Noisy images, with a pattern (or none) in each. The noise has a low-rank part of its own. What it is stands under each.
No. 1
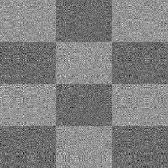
a checkerboard
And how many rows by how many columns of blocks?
4 by 3
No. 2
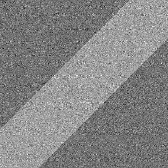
a diagonal band
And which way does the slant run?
bottom left to top right
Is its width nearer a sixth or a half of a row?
a half
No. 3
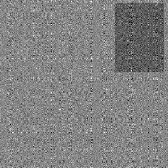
one block
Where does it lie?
top right
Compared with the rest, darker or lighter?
darker
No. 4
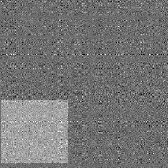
one block
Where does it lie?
bottom left
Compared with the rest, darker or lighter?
lighter
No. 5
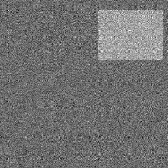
one block
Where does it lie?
top right
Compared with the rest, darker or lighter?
lighter
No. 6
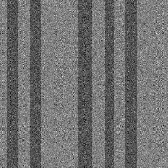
bands of columns
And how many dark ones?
5
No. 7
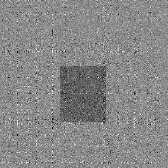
one block
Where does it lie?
centre
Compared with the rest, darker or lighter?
darker
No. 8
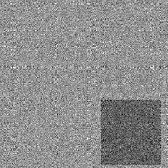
one block
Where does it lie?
bottom right
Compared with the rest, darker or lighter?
darker
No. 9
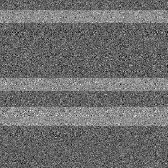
bands of rows
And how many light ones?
3
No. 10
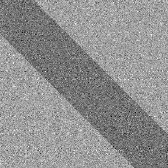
a diagonal band
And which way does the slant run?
top left to bottom right
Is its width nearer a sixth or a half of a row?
a half
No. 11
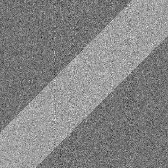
a diagonal band
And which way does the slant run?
bottom left to top right
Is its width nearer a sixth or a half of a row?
a half
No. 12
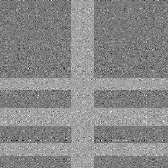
bands of rows crossing bands of columns
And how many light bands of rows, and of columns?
3 and 1
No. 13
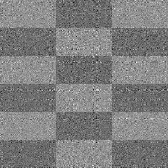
a checkerboard
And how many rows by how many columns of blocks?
6 by 3
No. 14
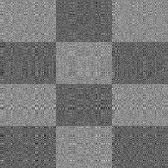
a checkerboard
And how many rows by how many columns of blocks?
4 by 3
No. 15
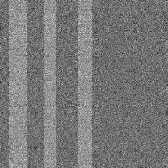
bands of columns
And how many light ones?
3
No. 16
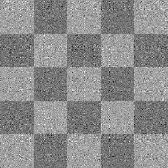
a checkerboard
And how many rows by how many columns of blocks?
5 by 5
